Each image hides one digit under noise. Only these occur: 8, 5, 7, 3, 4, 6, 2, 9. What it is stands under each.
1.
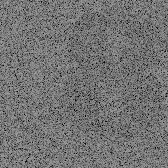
8
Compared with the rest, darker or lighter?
darker
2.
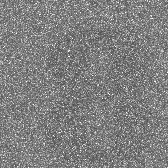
8
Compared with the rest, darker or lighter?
darker
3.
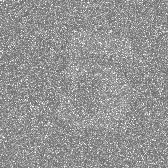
5
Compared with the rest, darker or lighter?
lighter
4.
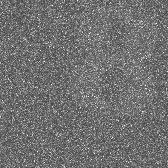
8
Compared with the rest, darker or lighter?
lighter
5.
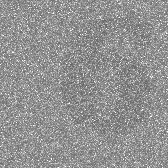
6
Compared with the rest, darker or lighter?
darker
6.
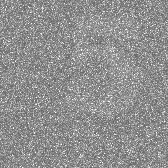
5
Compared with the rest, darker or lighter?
lighter
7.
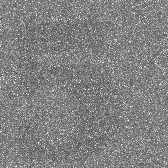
5
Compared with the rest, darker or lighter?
darker
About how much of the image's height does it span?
nearly all
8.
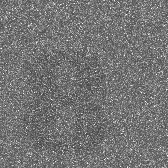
8
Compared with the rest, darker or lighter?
darker
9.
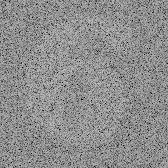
6
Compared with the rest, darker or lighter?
lighter
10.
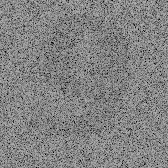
9
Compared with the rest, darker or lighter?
darker
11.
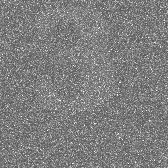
3
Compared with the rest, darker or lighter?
lighter
